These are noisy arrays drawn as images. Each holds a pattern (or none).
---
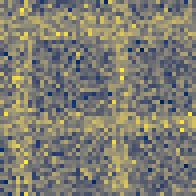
bands of rows crossing bands of columns
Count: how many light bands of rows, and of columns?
2 and 2
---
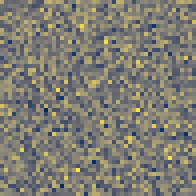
only noise
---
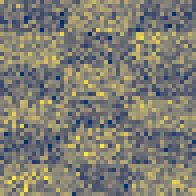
a checkerboard
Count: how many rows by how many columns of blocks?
6 by 3
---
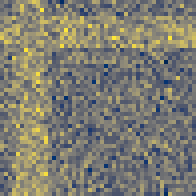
bands of rows crossing bands of columns
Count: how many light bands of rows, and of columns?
1 and 1
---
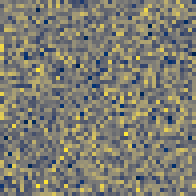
only noise
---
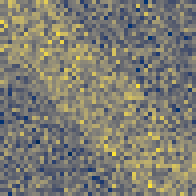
a diagonal band
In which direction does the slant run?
top left to bottom right
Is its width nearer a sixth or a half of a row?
a half
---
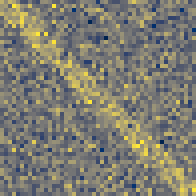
a diagonal band
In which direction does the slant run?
top left to bottom right
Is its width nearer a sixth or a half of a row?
a sixth
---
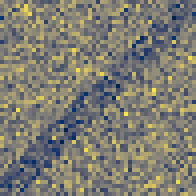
a diagonal band
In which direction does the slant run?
bottom left to top right
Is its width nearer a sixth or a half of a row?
a sixth
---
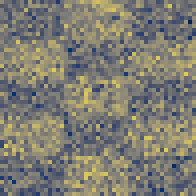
a checkerboard
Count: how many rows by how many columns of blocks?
5 by 3
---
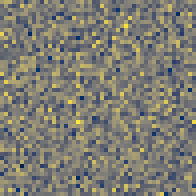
only noise
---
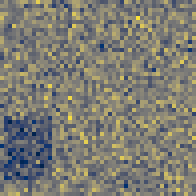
one block
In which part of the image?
bottom left
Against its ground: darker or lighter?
darker
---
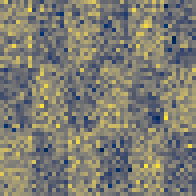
a checkerboard
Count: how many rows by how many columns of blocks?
3 by 6
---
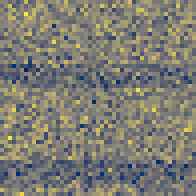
bands of rows
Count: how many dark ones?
2
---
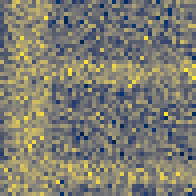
bands of rows crossing bands of columns
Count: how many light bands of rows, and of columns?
2 and 1
